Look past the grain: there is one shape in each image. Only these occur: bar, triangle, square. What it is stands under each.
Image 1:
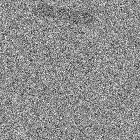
dark bar, top middle
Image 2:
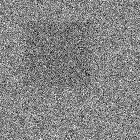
dark square
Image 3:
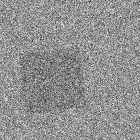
dark square
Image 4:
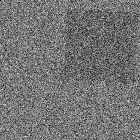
dark square
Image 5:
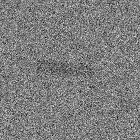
dark bar, centre
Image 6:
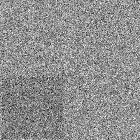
dark square, bottom left
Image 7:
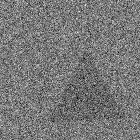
dark triangle
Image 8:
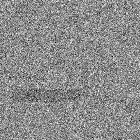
dark bar
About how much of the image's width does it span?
half
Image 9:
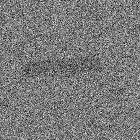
dark bar
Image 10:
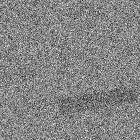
dark bar
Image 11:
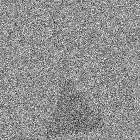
dark triangle, bottom middle
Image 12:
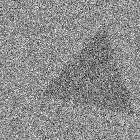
dark triangle
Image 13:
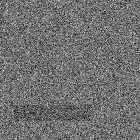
dark bar
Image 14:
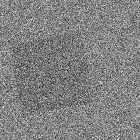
dark square
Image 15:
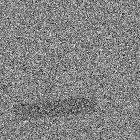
dark bar
